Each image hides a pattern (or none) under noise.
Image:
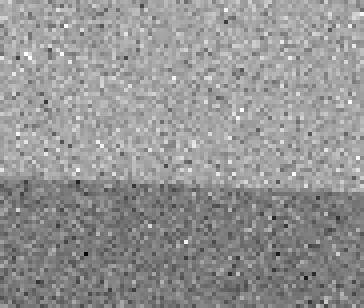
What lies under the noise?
a sharp edge
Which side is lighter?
top
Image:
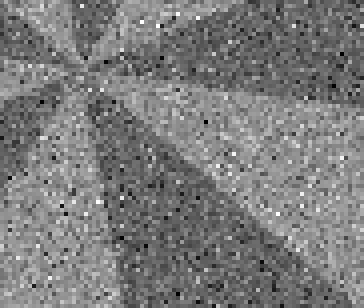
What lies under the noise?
spokes from one point
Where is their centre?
top left
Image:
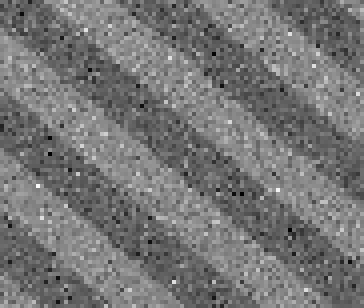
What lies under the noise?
diagonal stripes
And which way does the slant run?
top left to bottom right
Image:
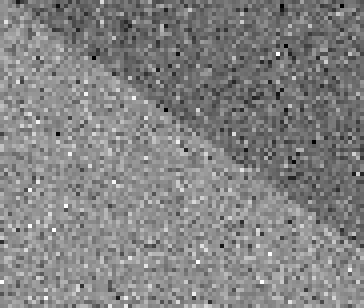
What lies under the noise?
a sharp edge
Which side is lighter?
bottom left
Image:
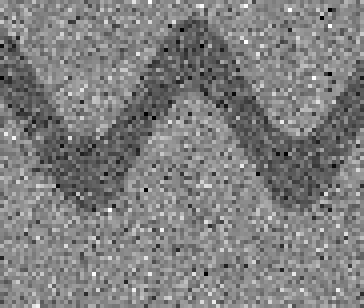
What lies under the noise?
a wavy band
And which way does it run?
left to right
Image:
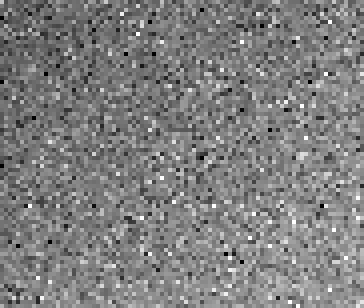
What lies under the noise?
a smooth slope
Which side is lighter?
bottom right
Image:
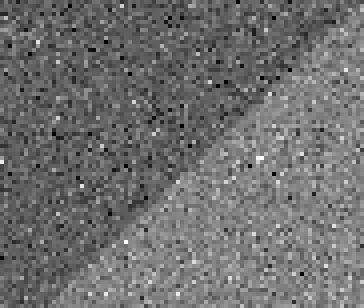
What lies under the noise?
a sharp edge
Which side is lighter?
bottom right
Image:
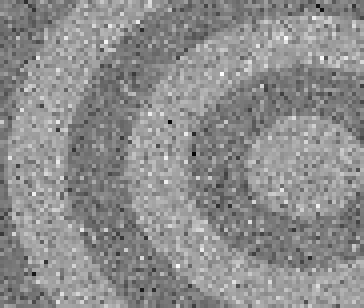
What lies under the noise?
rings round one point
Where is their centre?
middle right
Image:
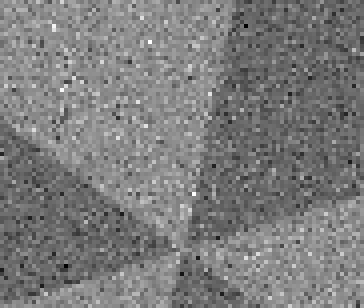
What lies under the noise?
spokes from one point
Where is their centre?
bottom middle
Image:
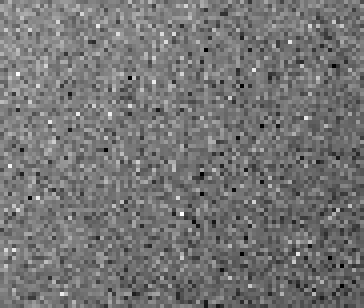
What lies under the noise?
a smooth slope
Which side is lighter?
top left
